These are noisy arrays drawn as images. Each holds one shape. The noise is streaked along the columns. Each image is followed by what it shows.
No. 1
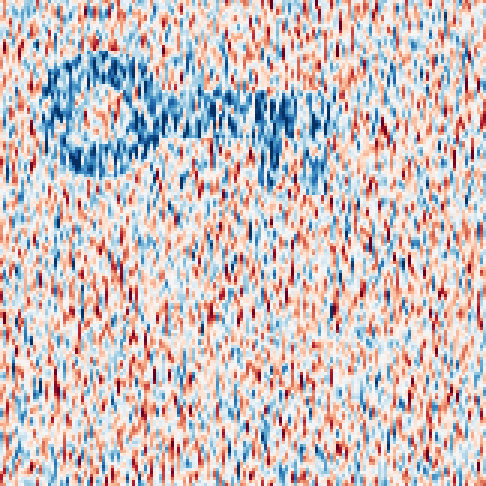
blue key
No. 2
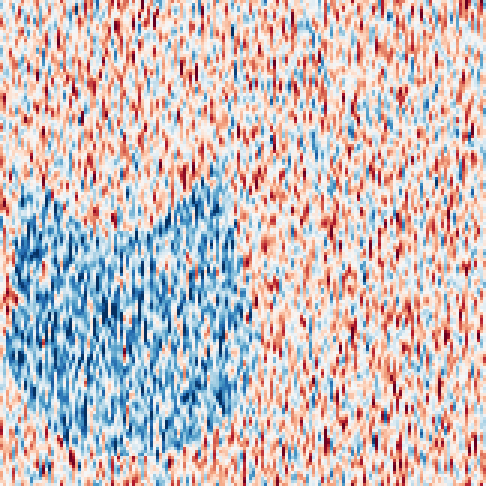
blue cat's head
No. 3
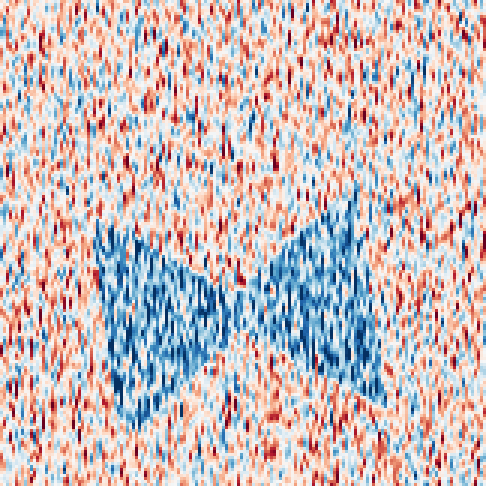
blue bow tie
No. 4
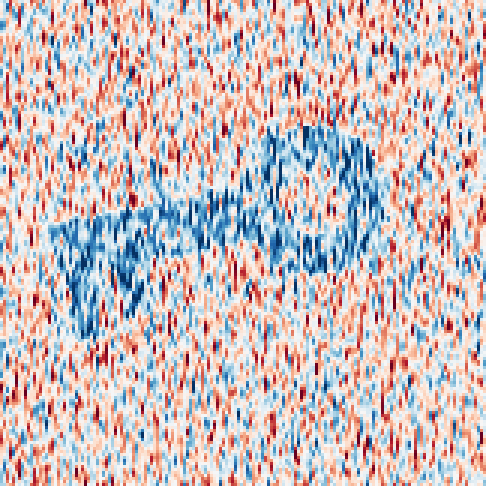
blue key
